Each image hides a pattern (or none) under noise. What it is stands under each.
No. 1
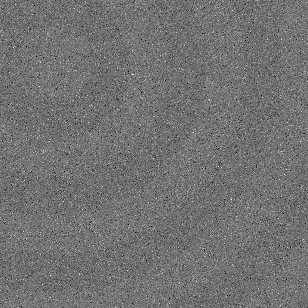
rings round one point
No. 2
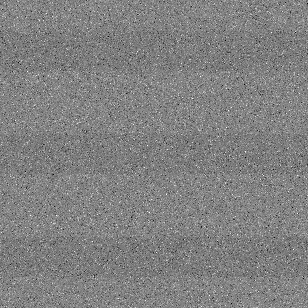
horizontal stripes
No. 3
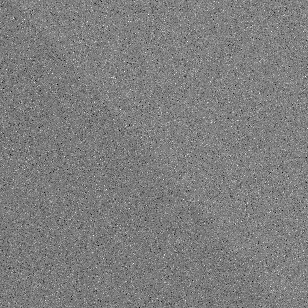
a sharp edge
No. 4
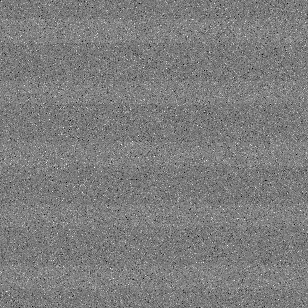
horizontal stripes
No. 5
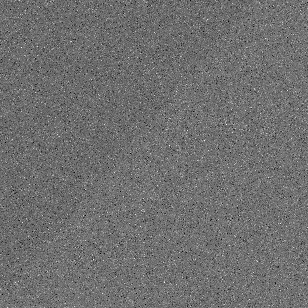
a sharp edge
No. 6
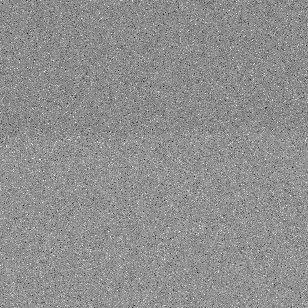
a sharp edge
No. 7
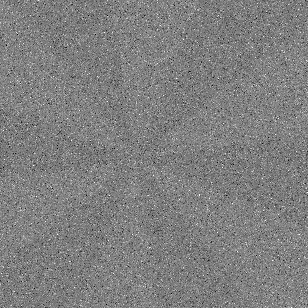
spokes from one point
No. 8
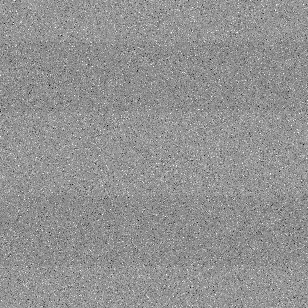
horizontal stripes
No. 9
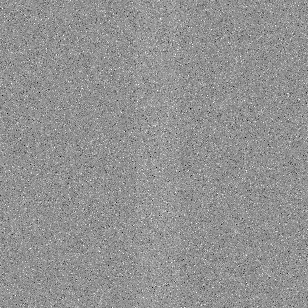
one vertical stripe
